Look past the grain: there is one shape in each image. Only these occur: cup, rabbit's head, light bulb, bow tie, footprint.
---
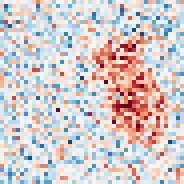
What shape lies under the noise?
footprint
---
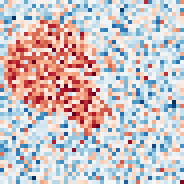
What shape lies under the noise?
light bulb
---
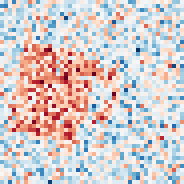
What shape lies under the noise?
cup
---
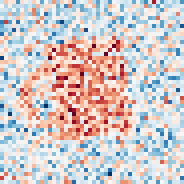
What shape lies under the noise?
cup
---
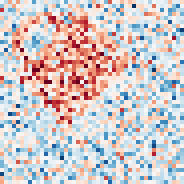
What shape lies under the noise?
cup
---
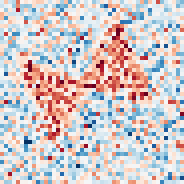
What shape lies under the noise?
bow tie
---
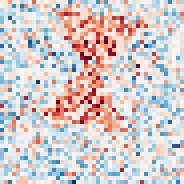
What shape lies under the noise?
bow tie
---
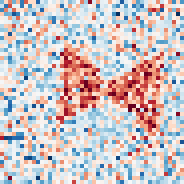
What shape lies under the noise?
bow tie
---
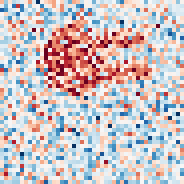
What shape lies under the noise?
rabbit's head
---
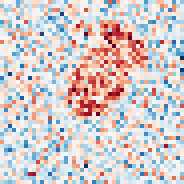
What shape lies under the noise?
footprint
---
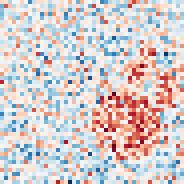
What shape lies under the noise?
rabbit's head
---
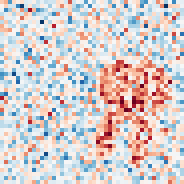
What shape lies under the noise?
rabbit's head
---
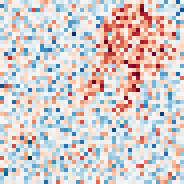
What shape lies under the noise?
rabbit's head
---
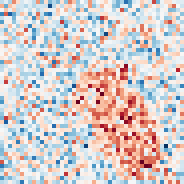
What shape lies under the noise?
footprint
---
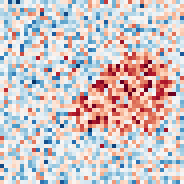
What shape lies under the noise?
light bulb
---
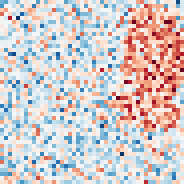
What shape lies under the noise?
footprint
